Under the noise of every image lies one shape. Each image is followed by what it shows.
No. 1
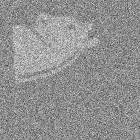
chess knight
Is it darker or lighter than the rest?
lighter
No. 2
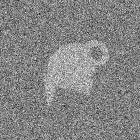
teapot
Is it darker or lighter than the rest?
lighter
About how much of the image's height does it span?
half
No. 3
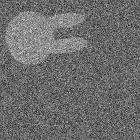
rabbit's head
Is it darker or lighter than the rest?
lighter
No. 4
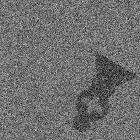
chess bishop
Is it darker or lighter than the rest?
darker
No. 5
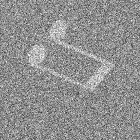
pair of musical notes
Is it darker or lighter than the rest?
lighter
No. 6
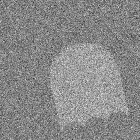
ghost
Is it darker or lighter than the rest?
lighter
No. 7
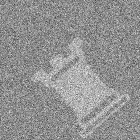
chess rook
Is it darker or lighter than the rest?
lighter
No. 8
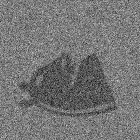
chess knight
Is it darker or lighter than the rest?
darker
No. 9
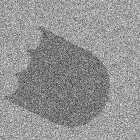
ghost
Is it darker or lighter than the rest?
darker
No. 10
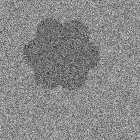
flower
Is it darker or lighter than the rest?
darker
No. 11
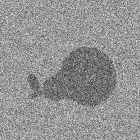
pear
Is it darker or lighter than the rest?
darker
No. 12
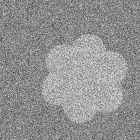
flower
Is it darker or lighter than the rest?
lighter
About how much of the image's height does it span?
two thirds
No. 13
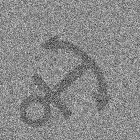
anchor
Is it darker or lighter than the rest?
darker
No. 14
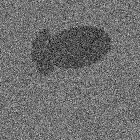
footprint
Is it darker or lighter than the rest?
darker
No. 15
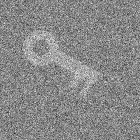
key
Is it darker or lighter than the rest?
lighter
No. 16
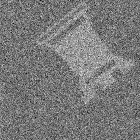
chess rook
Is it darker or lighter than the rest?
lighter
